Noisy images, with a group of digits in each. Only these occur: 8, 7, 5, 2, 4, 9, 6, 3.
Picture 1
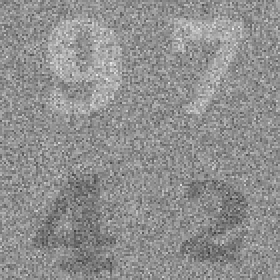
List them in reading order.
top left: light 9; top right: light 7; bottom left: dark 4; bottom right: dark 2
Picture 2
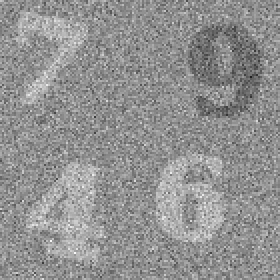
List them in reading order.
top left: light 7; top right: dark 9; bottom left: light 4; bottom right: light 6
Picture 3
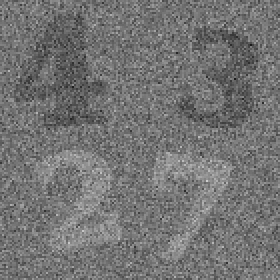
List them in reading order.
top left: dark 4; top right: dark 3; bottom left: light 2; bottom right: light 7
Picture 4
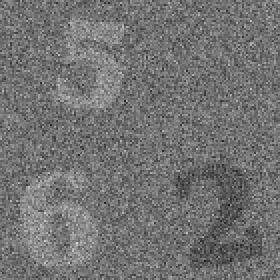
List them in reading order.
top left: light 5; bottom left: light 6; bottom right: dark 2
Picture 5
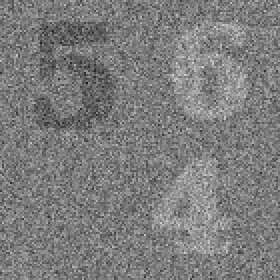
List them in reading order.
top left: dark 5; top right: light 6; bottom right: light 4
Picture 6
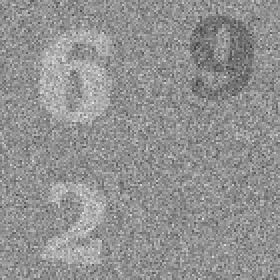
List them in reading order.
top left: light 6; top right: dark 9; bottom left: light 2
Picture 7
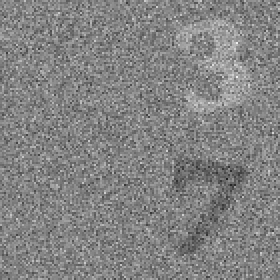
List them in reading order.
top right: light 3; bottom right: dark 7
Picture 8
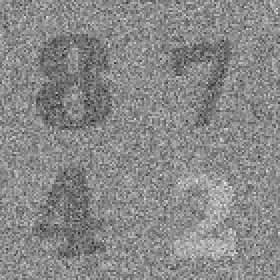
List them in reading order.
top left: dark 8; top right: dark 7; bottom left: dark 4; bottom right: light 2
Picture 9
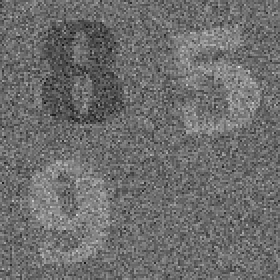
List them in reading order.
top left: dark 8; top right: light 5; bottom left: light 9
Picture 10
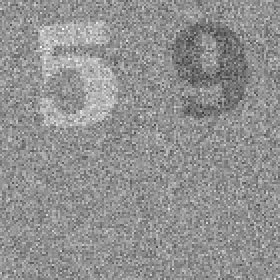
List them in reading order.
top left: light 5; top right: dark 9
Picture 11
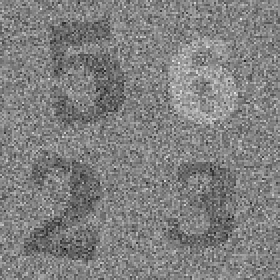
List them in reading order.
top left: dark 5; top right: light 6; bottom left: dark 2; bottom right: dark 3
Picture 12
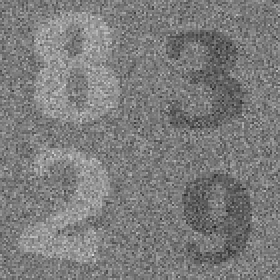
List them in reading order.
top left: light 8; top right: dark 3; bottom left: light 2; bottom right: dark 9
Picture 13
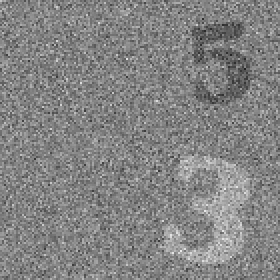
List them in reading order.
top right: dark 5; bottom right: light 3
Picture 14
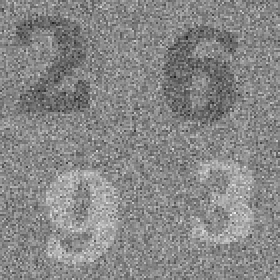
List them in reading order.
top left: dark 2; top right: dark 6; bottom left: light 9; bottom right: light 3
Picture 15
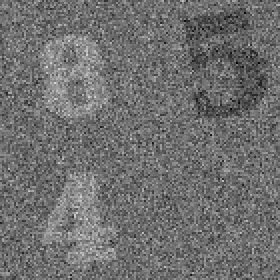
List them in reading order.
top left: light 8; top right: dark 5; bottom left: light 4
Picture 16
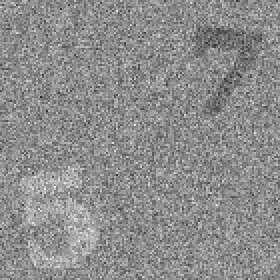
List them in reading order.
top right: dark 7; bottom left: light 5
